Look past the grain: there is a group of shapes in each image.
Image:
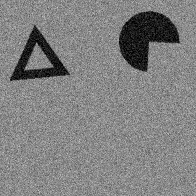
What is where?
top left: triangle frame; top right: disc with a wedge cut out
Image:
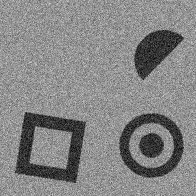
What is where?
top right: half disc; bottom left: square frame; bottom right: bullseye
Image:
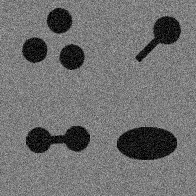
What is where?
top left: three dots; top right: lollipop; bottom left: dumbbell; bottom right: ellipse
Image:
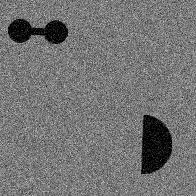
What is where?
top left: dumbbell; bottom right: half disc
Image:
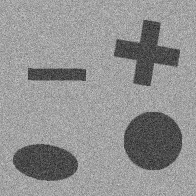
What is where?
top left: bar; top right: cross; bottom left: ellipse; bottom right: disc
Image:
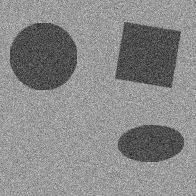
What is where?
top left: disc; top right: square; bottom right: ellipse
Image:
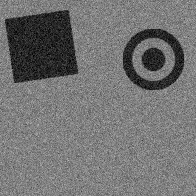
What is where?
top left: square; top right: bullseye
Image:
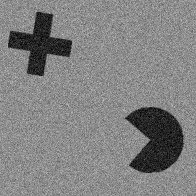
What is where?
top left: cross; bottom right: disc with a wedge cut out
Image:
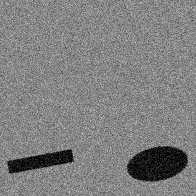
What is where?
bottom left: bar; bottom right: ellipse
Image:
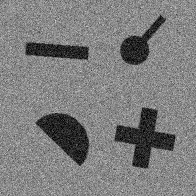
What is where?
top left: bar; top right: lollipop; bottom left: half disc; bottom right: cross
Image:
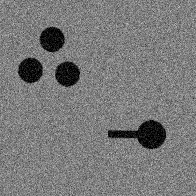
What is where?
top left: three dots; bottom right: lollipop
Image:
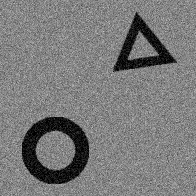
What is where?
top right: triangle frame; bottom left: ring
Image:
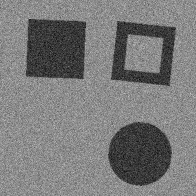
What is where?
top left: square; top right: square frame; bottom right: disc
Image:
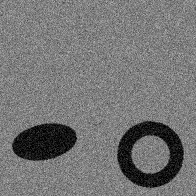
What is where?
bottom left: ellipse; bottom right: ring
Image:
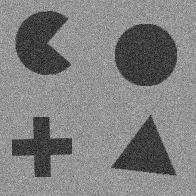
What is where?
top left: disc with a wedge cut out; top right: disc; bottom left: cross; bottom right: triangle
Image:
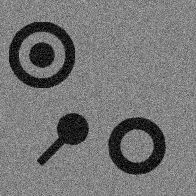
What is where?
top left: bullseye; bottom left: lollipop; bottom right: ring
